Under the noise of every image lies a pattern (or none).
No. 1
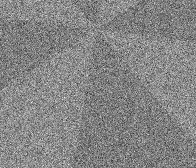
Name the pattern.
spokes from one point
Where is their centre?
top middle
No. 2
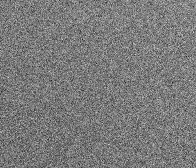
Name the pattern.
a smooth slope
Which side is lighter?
top right
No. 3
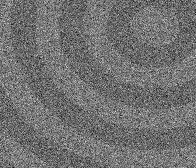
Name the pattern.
rings round one point
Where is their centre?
top right
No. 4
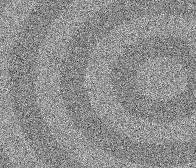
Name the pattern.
rings round one point
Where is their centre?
middle right
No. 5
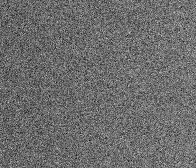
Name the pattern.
a smooth slope
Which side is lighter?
right
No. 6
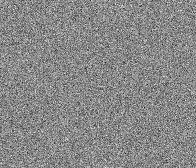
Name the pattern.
only noise
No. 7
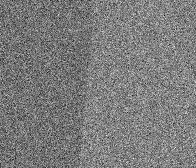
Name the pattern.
a sharp edge
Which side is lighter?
right
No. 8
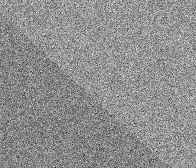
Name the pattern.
a sharp edge
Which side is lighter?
top right
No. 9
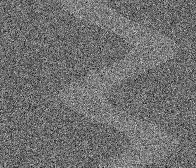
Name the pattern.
a wavy band
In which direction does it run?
top to bottom
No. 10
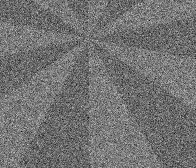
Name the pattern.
spokes from one point
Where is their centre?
top middle
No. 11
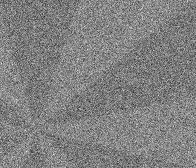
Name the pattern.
spokes from one point
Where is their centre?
bottom left
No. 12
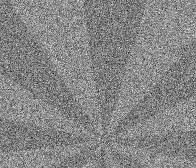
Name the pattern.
spokes from one point
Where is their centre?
bottom middle
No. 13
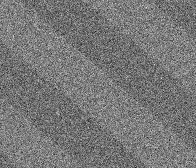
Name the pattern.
diagonal stripes
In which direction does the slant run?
top left to bottom right
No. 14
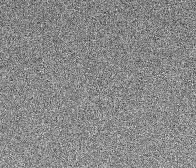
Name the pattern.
a smooth slope
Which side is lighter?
bottom
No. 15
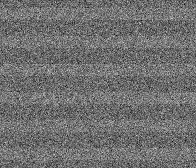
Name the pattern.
horizontal stripes
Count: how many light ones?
6
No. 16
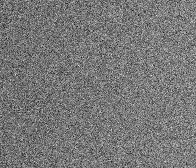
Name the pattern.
a smooth slope
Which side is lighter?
right
